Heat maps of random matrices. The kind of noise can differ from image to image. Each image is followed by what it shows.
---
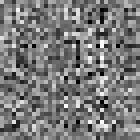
low rank plus noise
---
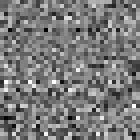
low rank plus noise
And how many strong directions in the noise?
five to eight
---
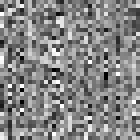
columns of uneven size
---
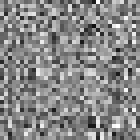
low rank plus noise
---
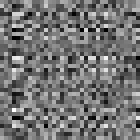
low rank plus noise
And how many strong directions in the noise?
one
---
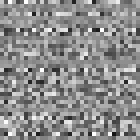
rows of uneven size
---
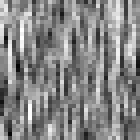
streaked along the columns
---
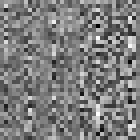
columns of uneven size
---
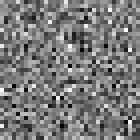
low rank plus noise
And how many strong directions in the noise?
five to eight
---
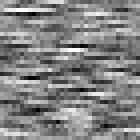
streaked along the rows
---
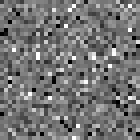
heavy tails
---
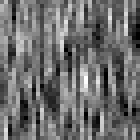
streaked along the columns
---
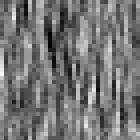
streaked along the columns
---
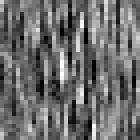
streaked along the columns
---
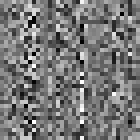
columns of uneven size
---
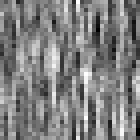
streaked along the columns
